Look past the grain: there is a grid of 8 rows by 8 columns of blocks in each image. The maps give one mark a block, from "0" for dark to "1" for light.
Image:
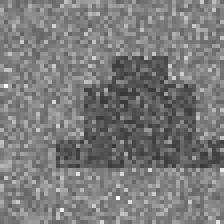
1 1 1 1 1 1 1 1
1 1 1 1 1 1 1 1
1 1 1 1 0 0 1 1
1 1 1 0 0 0 0 1
1 1 1 0 0 0 0 1
1 1 0 0 0 0 0 0
1 1 1 1 1 1 1 1
1 1 1 1 1 1 1 1
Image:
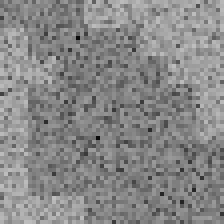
0 0 0 1 1 1 1 1
1 0 0 0 0 1 1 1
1 1 0 0 0 0 1 1
1 0 0 0 0 0 0 1
1 0 0 0 0 0 0 1
1 0 0 0 0 0 0 0
1 0 0 0 0 0 0 0
1 1 1 0 0 0 0 0
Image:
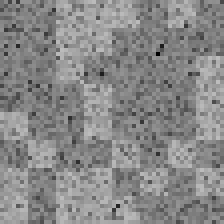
0 0 1 1 1 0 1 0
0 0 1 1 0 0 0 0
0 0 1 0 0 0 0 1
0 0 0 1 0 0 0 1
1 0 0 1 0 0 0 1
0 1 0 0 1 0 1 0
1 0 1 1 0 1 0 1
1 0 1 1 1 0 0 0
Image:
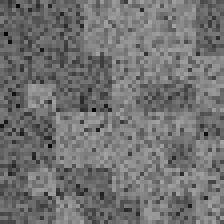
0 0 0 1 1 1 1 0
0 0 0 1 1 1 1 0
0 0 0 0 1 1 1 1
0 1 0 0 1 0 0 1
0 0 1 1 1 1 1 0
0 0 1 1 1 1 0 1
0 1 0 0 1 1 1 1
0 0 1 0 0 1 0 1
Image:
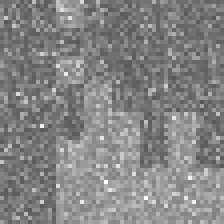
0 0 1 0 0 0 0 0
0 0 0 0 0 0 0 0
0 0 1 0 0 0 0 0
0 0 0 1 0 0 0 0
0 0 0 1 1 0 1 0
0 0 1 1 1 0 1 0
0 0 1 1 1 1 1 1
0 0 1 1 1 1 1 1
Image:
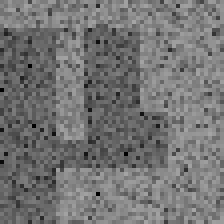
1 1 1 1 1 1 1 1
0 0 1 0 0 1 1 1
0 0 1 0 0 1 1 1
0 0 1 0 0 1 1 1
0 0 1 0 0 0 1 1
0 0 0 0 0 0 1 1
0 0 1 1 1 1 1 1
0 0 1 1 1 1 1 1
